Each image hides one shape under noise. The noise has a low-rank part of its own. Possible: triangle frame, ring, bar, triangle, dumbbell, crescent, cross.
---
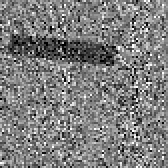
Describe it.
dark bar
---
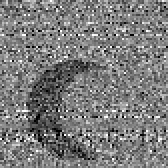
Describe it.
dark crescent
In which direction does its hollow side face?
right
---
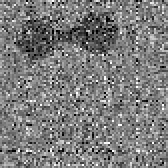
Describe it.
dark dumbbell
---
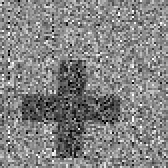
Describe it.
dark cross
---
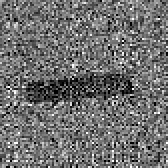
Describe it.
dark bar
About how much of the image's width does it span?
two thirds
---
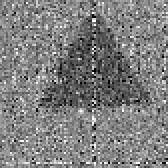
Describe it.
dark triangle
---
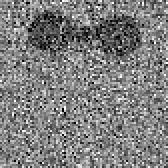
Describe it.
dark dumbbell
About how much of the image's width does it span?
two thirds
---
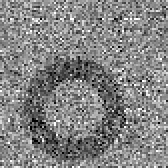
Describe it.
dark ring
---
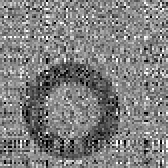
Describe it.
dark ring
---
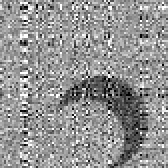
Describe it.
dark crescent
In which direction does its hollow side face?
down and left
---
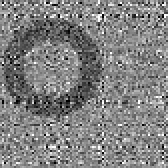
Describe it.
dark ring
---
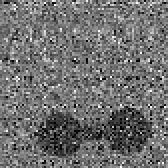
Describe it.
dark dumbbell
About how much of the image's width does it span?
two thirds
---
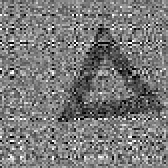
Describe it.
dark triangle frame
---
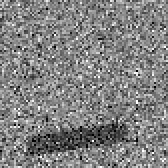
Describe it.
dark bar
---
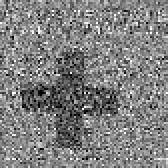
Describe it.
dark cross
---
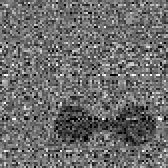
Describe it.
dark dumbbell
